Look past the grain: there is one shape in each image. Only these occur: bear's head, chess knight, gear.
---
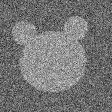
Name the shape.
bear's head
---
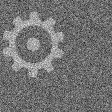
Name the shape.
gear
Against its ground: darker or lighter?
lighter
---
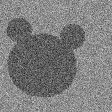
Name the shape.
bear's head
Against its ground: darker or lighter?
darker
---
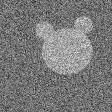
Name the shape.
bear's head
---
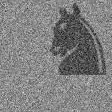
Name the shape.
chess knight
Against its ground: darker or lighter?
darker
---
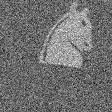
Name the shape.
chess knight
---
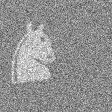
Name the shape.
chess knight
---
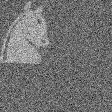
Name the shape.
chess knight
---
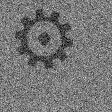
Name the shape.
gear
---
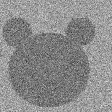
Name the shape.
bear's head
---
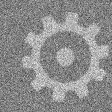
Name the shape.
gear
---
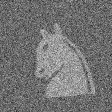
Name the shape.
chess knight
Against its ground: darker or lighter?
lighter
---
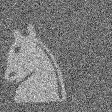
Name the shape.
chess knight
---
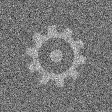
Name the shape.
gear
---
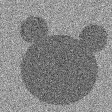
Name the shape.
bear's head
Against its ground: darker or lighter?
darker
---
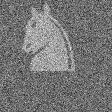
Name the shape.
chess knight
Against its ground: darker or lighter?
lighter
